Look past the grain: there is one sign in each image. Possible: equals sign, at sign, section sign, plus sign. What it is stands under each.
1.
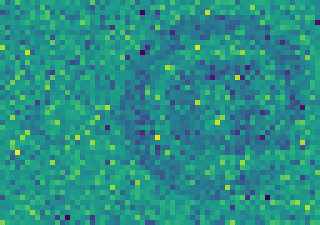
dark at sign
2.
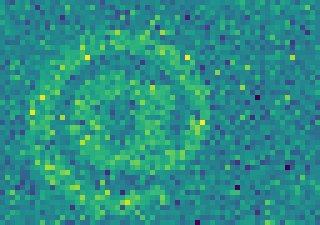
light at sign
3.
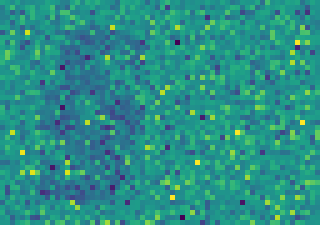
dark section sign
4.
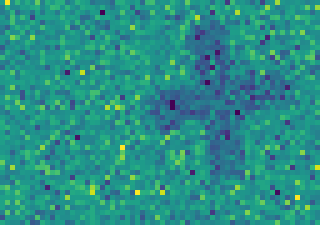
dark plus sign
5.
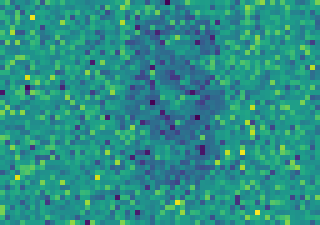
dark section sign
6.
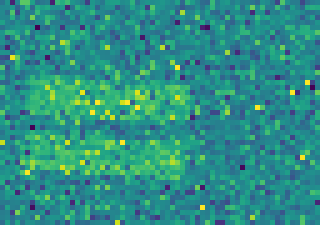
light equals sign
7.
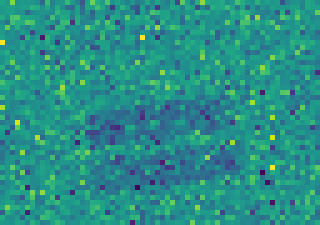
dark equals sign
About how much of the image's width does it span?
half
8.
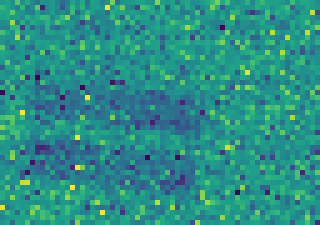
dark equals sign
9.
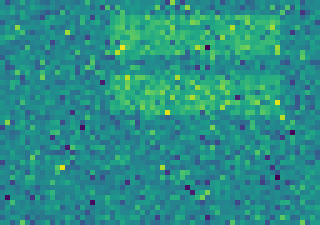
light equals sign
